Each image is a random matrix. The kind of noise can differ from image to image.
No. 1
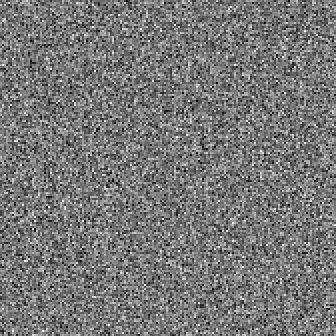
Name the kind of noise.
independent entries
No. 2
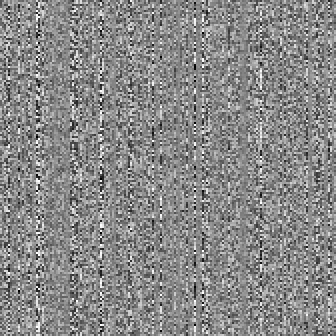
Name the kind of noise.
columns of uneven size
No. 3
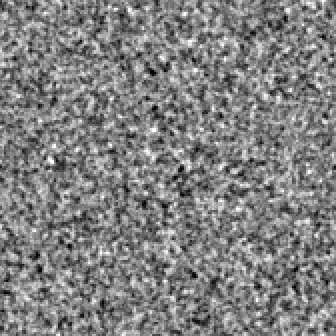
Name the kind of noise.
blotchy
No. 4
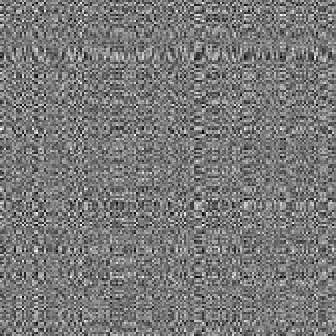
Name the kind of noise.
low rank plus noise
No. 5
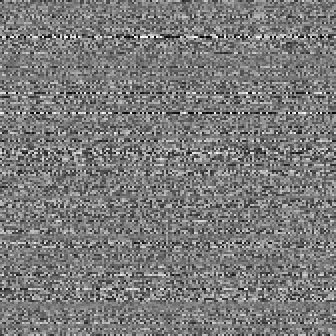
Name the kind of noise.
rows of uneven size
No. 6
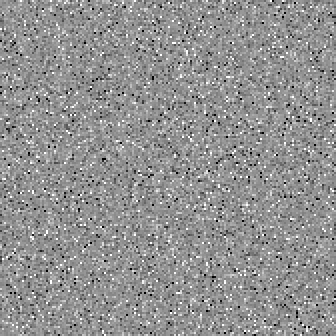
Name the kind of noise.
heavy tails
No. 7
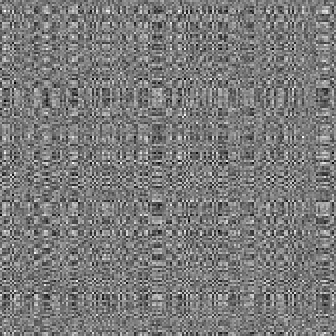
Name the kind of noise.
low rank plus noise
